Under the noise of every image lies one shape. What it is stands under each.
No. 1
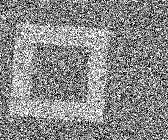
square frame
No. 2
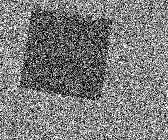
square
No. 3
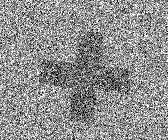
cross
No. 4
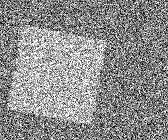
square
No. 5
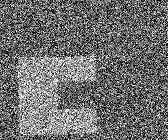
square with a notch
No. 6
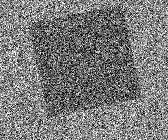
square
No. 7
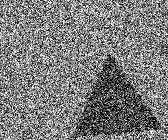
triangle
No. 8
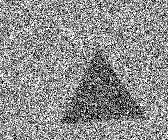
triangle
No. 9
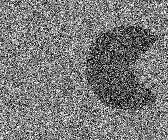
disc with a wedge cut out
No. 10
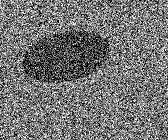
ellipse
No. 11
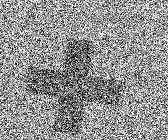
cross
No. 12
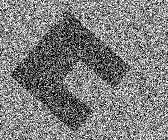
square with a notch
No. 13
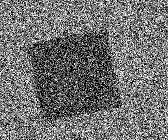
square
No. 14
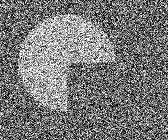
disc with a wedge cut out
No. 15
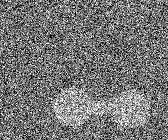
dumbbell
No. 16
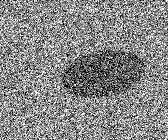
ellipse
